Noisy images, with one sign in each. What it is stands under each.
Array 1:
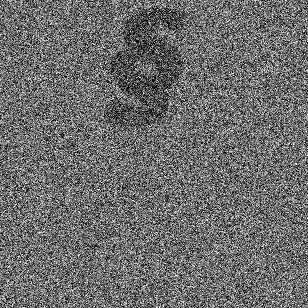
dark section sign, top middle
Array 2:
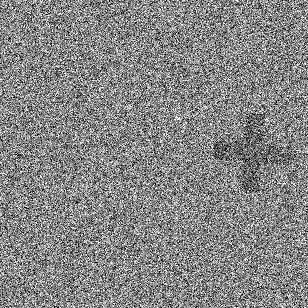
dark plus sign, middle right
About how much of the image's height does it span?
a quarter
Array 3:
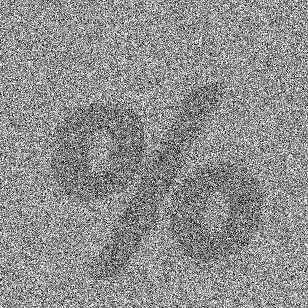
dark percent sign
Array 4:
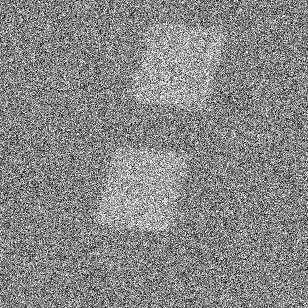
light colon
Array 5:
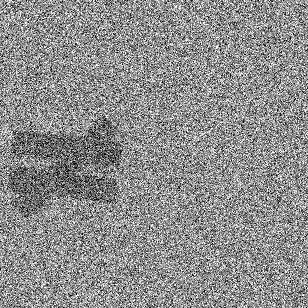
dark not-equal sign, middle left
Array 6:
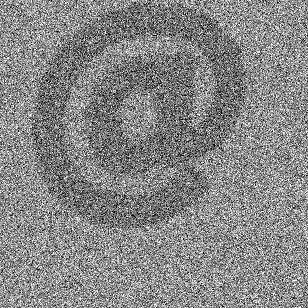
dark at sign
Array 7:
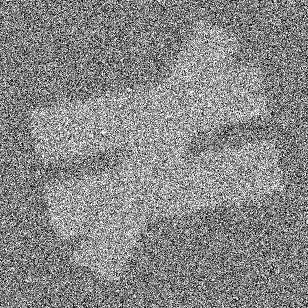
light not-equal sign
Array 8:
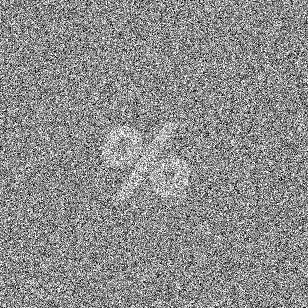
light percent sign, centre
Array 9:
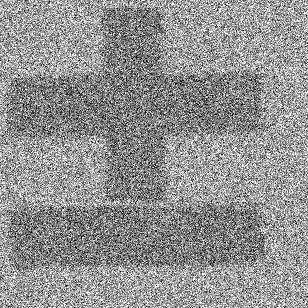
dark plus-minus sign
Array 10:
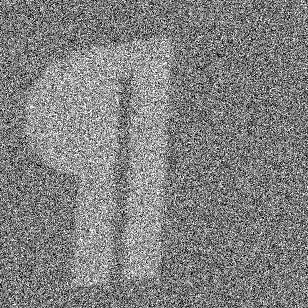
light pilcrow
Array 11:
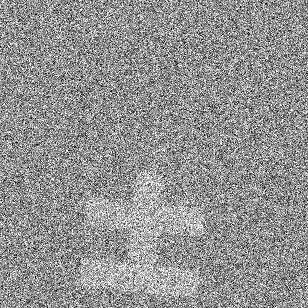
light plus-minus sign, bottom middle
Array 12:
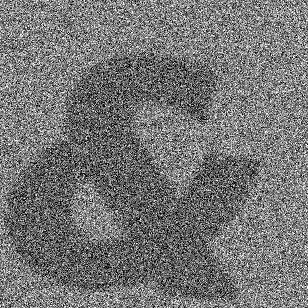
dark ampersand
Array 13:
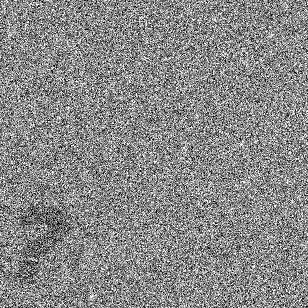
dark question mark, bottom left
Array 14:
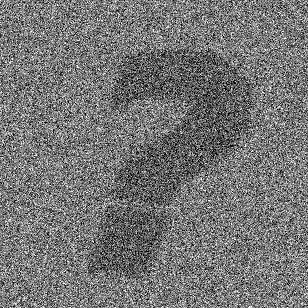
dark question mark
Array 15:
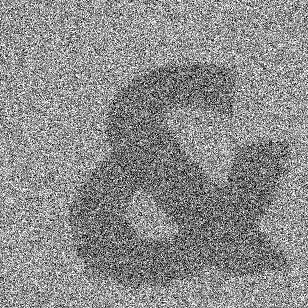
dark ampersand
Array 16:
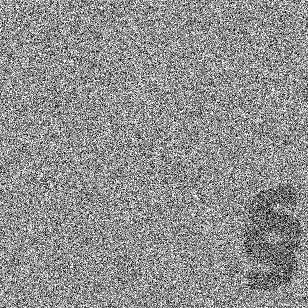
dark section sign, bottom right
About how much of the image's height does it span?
a third
